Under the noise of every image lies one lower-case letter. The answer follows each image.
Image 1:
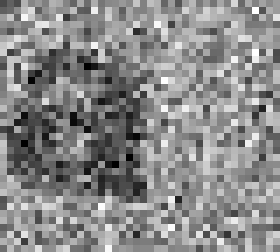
a
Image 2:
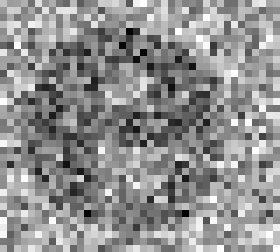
e
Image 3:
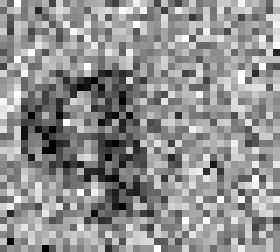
q
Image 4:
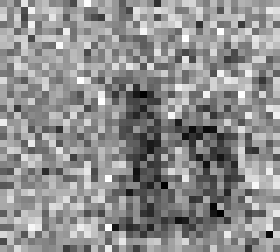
b
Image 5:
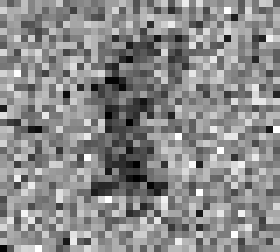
f
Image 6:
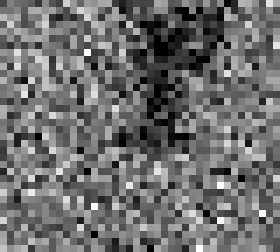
f
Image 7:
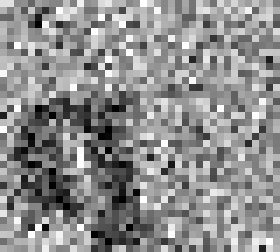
q
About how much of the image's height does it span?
two thirds
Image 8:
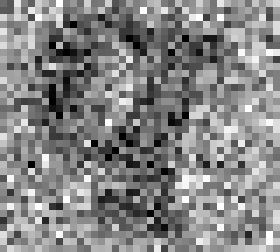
q
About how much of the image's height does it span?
nearly all
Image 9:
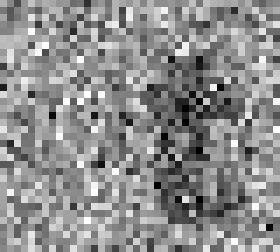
t
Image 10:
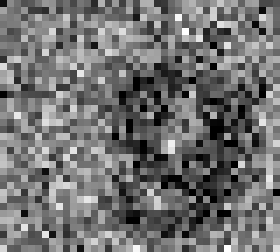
g
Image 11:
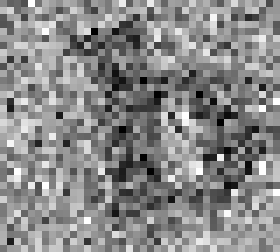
b
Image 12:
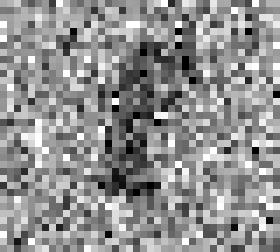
f
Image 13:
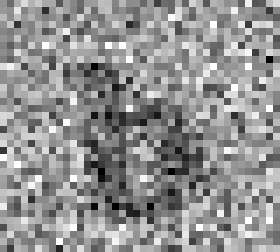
b
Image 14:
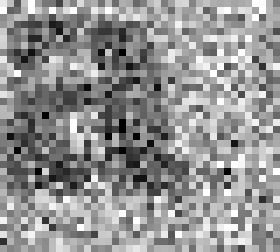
a
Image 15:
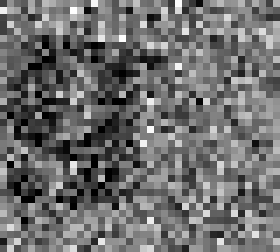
g
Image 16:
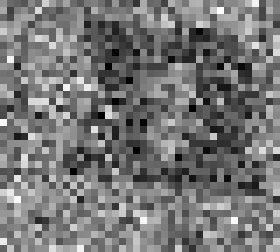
n
